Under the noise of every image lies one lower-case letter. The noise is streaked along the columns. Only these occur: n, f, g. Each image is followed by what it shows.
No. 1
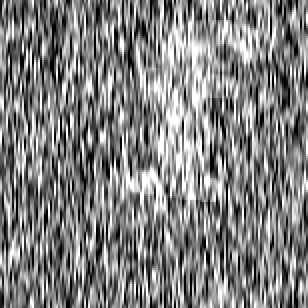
f
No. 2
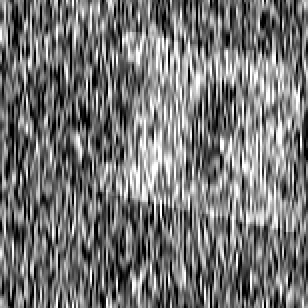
n
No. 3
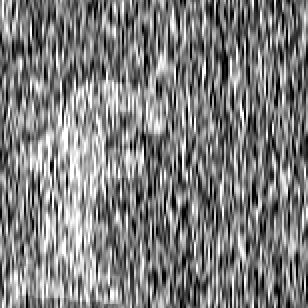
f
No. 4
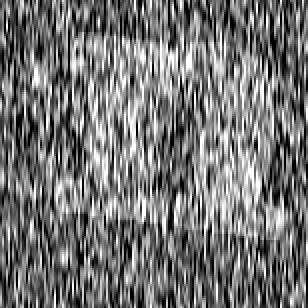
n
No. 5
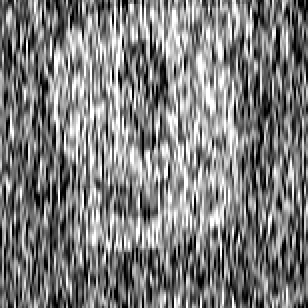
g
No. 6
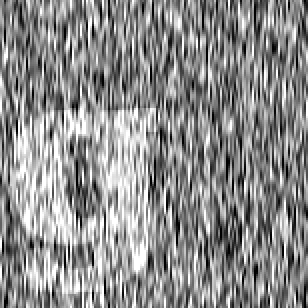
g
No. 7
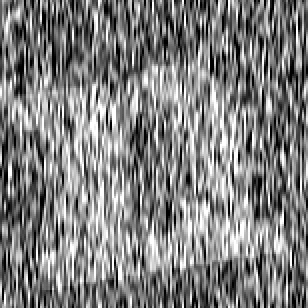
n
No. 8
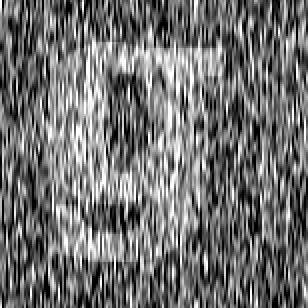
g
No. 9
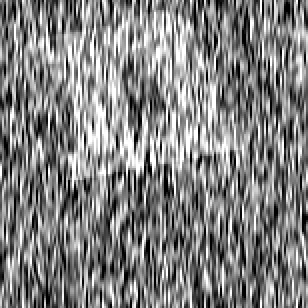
n
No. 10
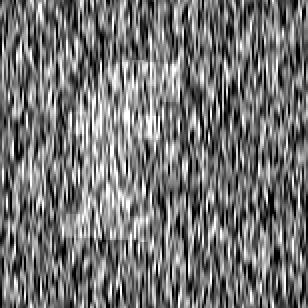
f
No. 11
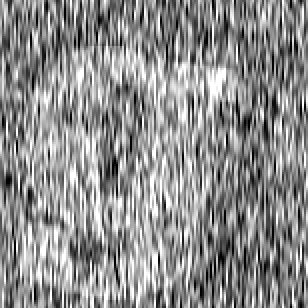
g
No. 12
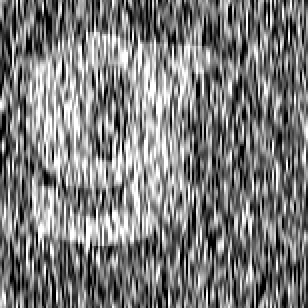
g
